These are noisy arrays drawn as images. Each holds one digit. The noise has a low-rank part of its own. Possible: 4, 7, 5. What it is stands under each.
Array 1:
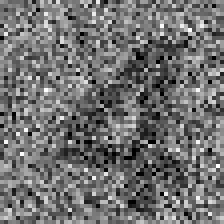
4
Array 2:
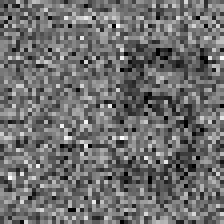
5
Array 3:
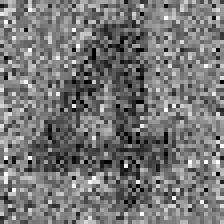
4
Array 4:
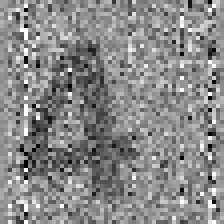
4
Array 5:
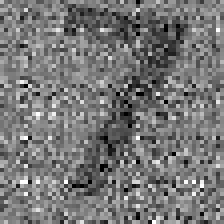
7
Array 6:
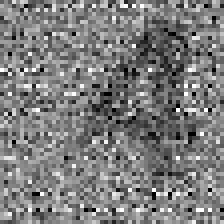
4
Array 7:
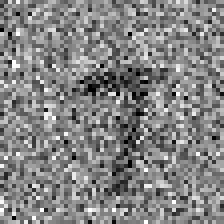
7
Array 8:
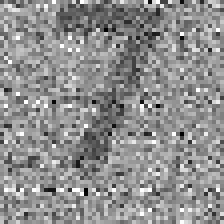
7
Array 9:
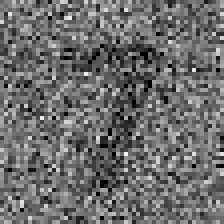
7
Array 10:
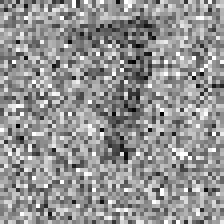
7
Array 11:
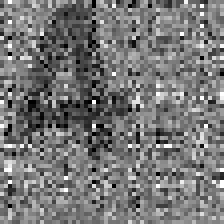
4
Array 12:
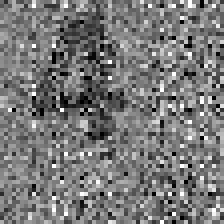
4
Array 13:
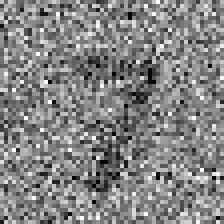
7
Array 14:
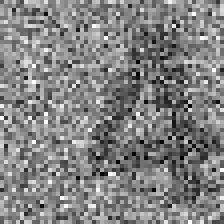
4
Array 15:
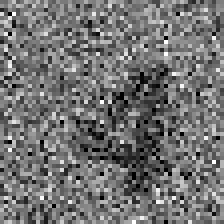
4
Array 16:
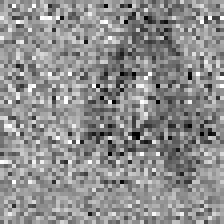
4
